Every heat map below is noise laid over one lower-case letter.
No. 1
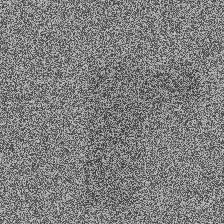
r
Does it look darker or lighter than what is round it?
darker
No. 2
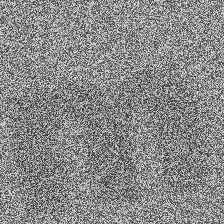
m
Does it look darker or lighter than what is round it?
darker
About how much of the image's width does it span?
nearly all
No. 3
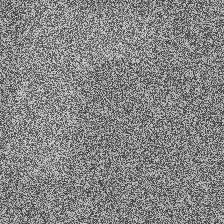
r
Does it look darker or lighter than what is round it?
lighter
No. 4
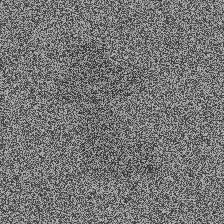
t
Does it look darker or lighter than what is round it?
darker
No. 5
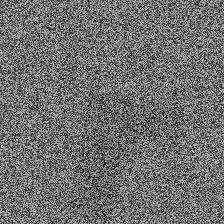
r
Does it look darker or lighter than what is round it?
darker
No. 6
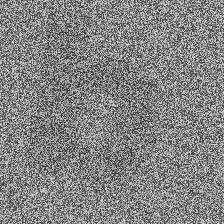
b
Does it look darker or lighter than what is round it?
darker
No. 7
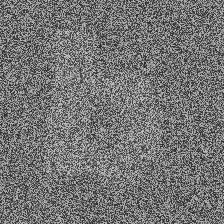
b
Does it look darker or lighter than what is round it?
lighter
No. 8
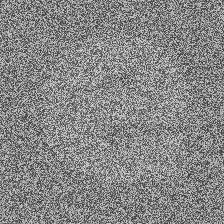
e
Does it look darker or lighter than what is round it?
lighter
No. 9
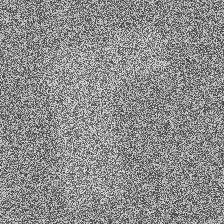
r
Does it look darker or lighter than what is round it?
lighter
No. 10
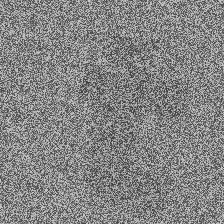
t
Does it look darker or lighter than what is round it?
darker
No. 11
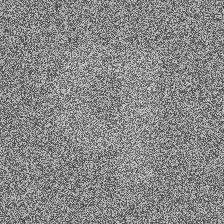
q
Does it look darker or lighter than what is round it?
lighter
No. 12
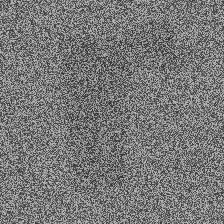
r
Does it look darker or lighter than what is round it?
darker
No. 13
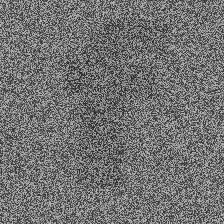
f
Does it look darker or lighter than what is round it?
darker
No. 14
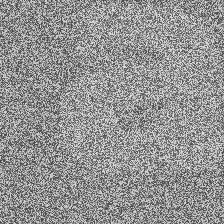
a
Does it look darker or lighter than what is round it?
lighter
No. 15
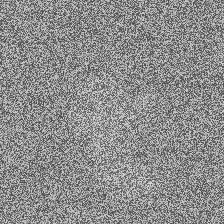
t
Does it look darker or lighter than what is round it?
lighter
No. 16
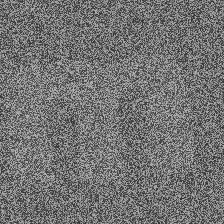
m
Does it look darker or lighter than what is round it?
lighter
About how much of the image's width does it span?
nearly all
